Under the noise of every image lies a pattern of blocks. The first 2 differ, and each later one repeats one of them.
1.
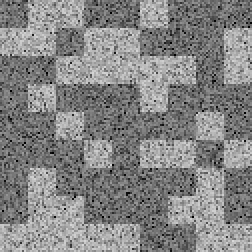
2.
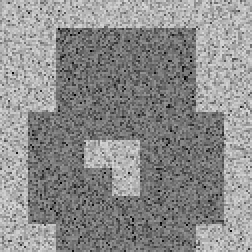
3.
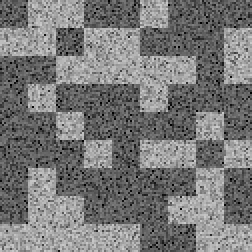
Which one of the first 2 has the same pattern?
1
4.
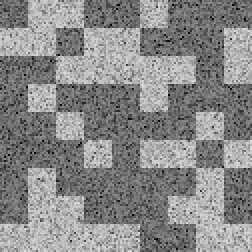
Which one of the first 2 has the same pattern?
1
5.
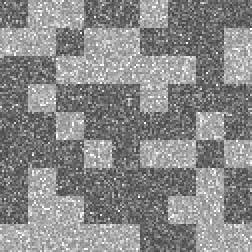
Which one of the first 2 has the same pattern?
1
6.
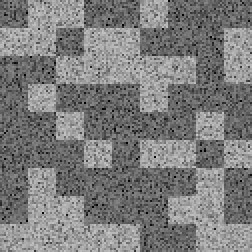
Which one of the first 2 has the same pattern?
1
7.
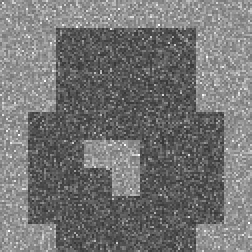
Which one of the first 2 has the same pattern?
2
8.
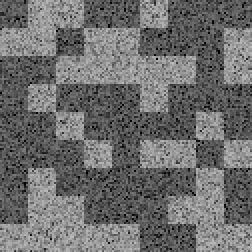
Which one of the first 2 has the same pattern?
1
